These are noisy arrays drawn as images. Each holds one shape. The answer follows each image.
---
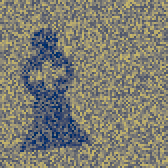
chess bishop
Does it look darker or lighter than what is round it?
darker
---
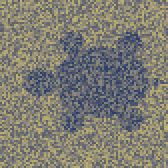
turtle
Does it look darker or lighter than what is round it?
darker
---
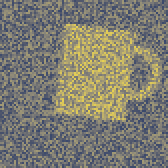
cup
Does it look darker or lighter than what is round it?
lighter
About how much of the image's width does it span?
two thirds
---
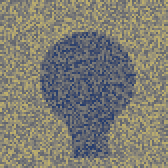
light bulb
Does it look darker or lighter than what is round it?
darker
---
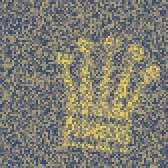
chess queen
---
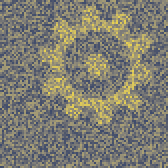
gear
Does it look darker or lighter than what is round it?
lighter
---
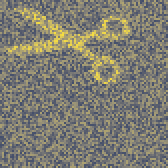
pair of scissors
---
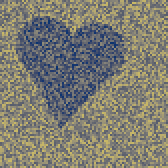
heart
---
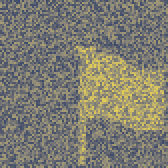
flag
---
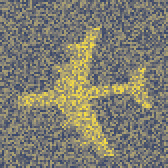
airplane
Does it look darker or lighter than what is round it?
lighter
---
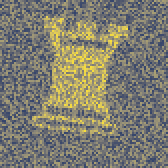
chess rook
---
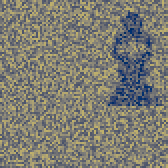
chess bishop
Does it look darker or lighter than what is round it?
darker
